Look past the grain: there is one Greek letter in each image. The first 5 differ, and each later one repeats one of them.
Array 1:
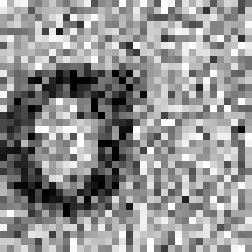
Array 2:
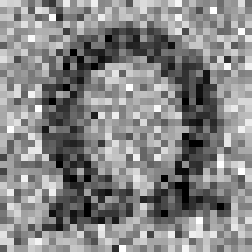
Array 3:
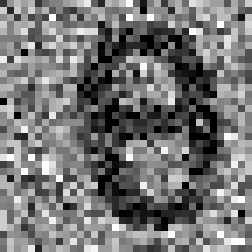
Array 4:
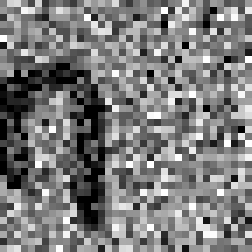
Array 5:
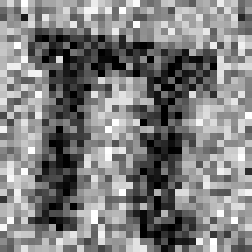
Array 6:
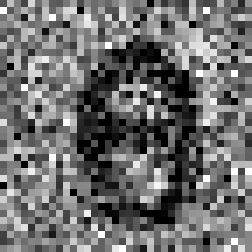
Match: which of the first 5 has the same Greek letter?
3
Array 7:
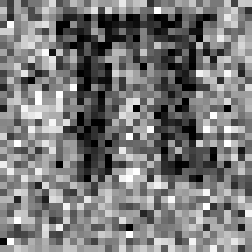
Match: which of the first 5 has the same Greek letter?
5
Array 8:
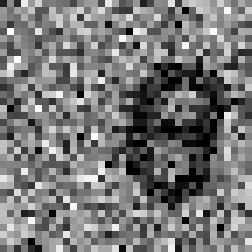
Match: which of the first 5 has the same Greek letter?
3
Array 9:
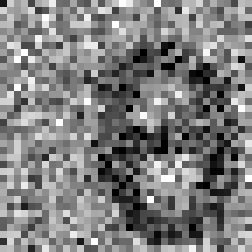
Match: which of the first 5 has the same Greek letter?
3
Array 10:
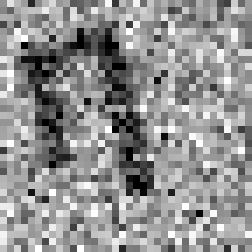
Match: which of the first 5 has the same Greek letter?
4
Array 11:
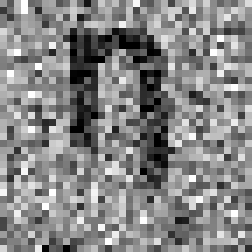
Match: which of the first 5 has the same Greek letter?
4
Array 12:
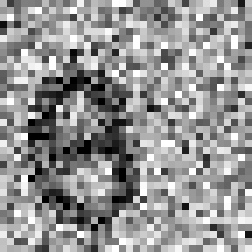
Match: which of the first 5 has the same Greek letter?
3
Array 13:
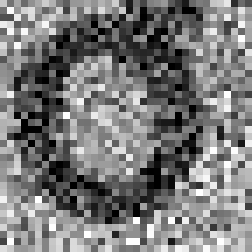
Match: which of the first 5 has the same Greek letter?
1
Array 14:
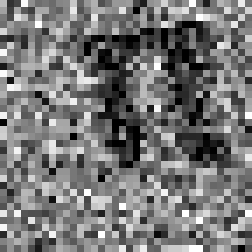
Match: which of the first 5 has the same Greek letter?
5
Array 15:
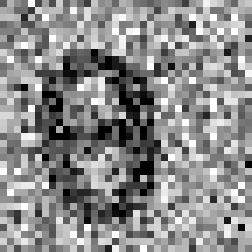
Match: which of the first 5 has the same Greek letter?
3
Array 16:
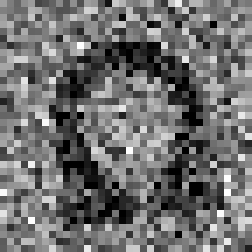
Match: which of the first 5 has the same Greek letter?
2
